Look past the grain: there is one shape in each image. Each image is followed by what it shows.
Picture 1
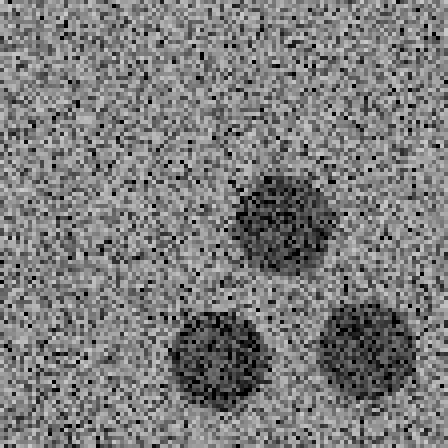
three dots
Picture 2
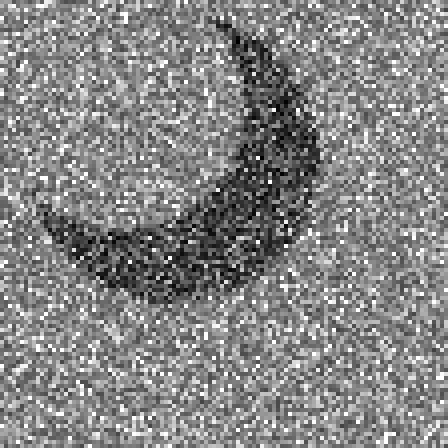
crescent
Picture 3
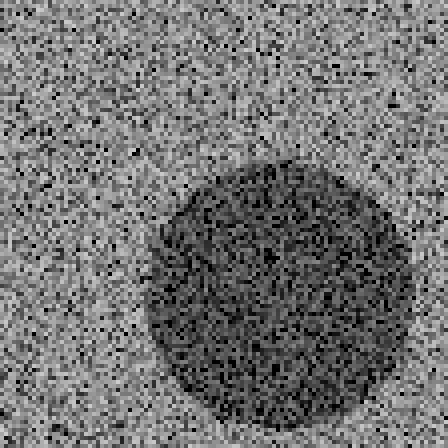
disc
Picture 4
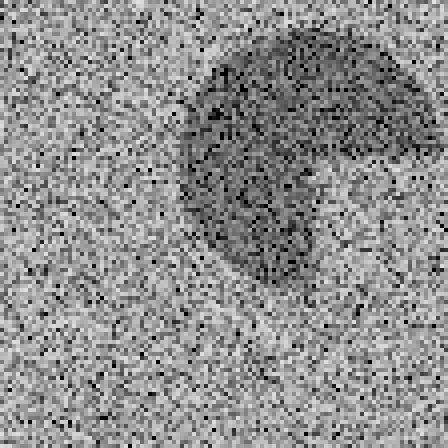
disc with a wedge cut out
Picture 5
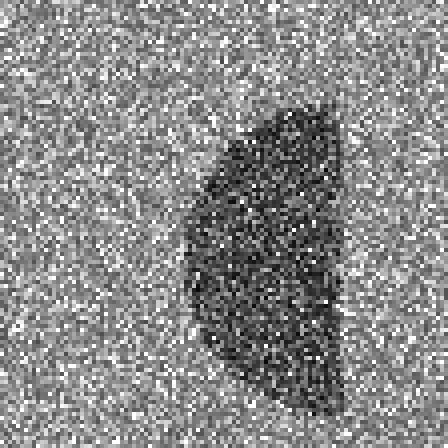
half disc
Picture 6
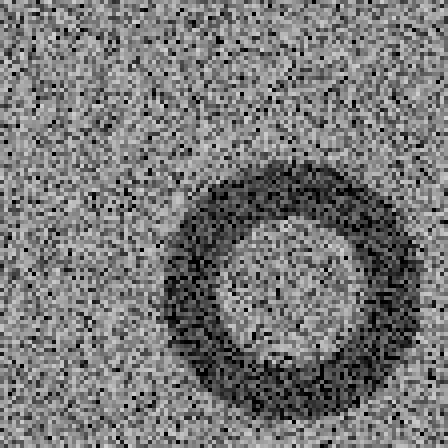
ring
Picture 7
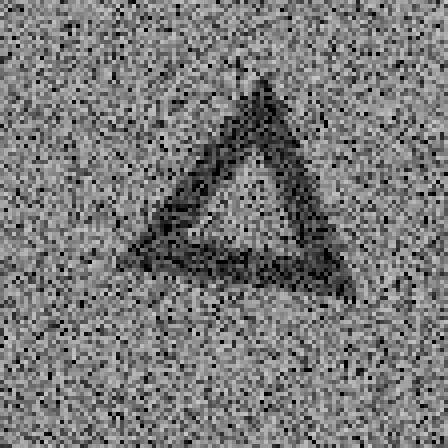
triangle frame
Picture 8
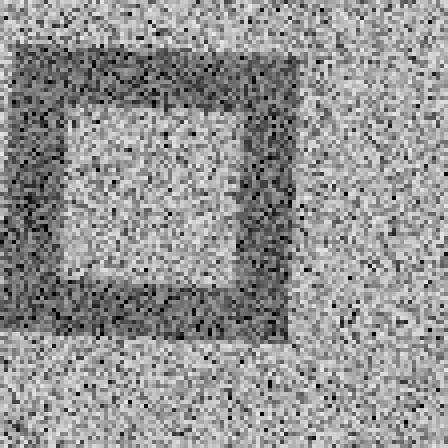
square frame
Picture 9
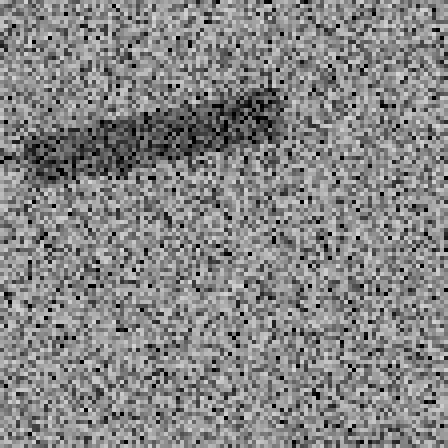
bar
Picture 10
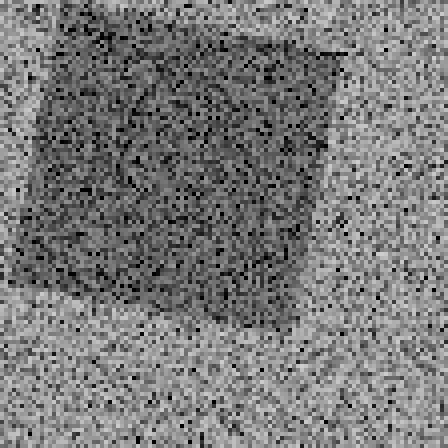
square
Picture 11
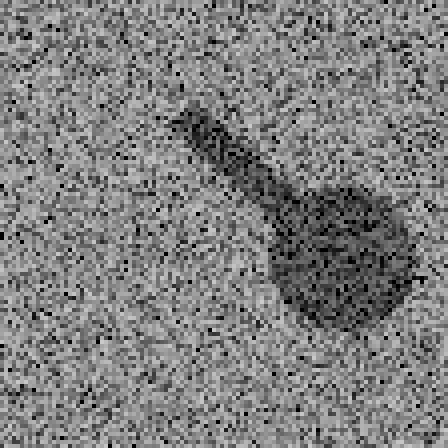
lollipop
